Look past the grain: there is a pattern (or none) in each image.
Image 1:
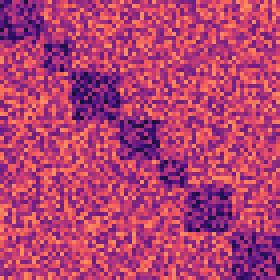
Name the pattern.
blocks along the diagonal
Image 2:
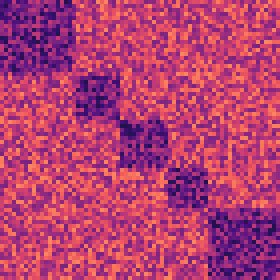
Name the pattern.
blocks along the diagonal
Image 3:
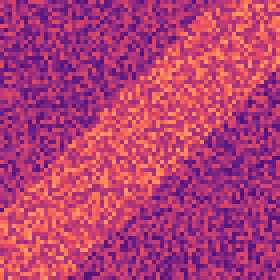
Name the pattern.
a diagonal band
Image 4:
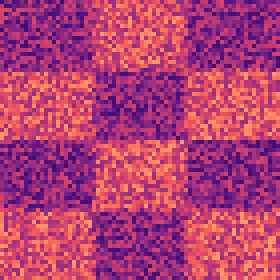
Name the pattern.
a checkerboard
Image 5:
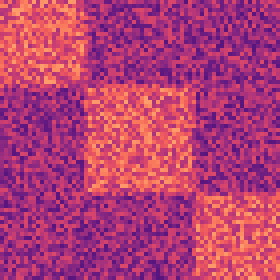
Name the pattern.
blocks along the diagonal
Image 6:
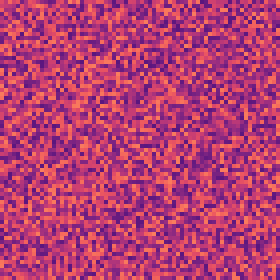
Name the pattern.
only noise
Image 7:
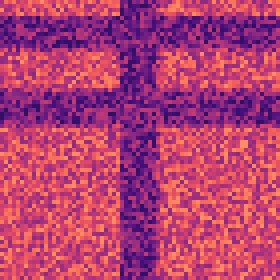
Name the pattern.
bands of rows crossing bands of columns
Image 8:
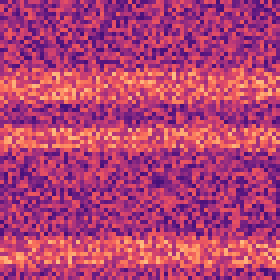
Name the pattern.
bands of rows
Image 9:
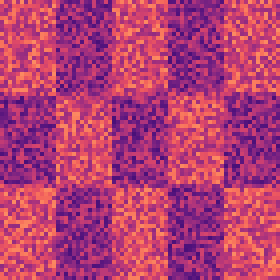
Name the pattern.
a checkerboard
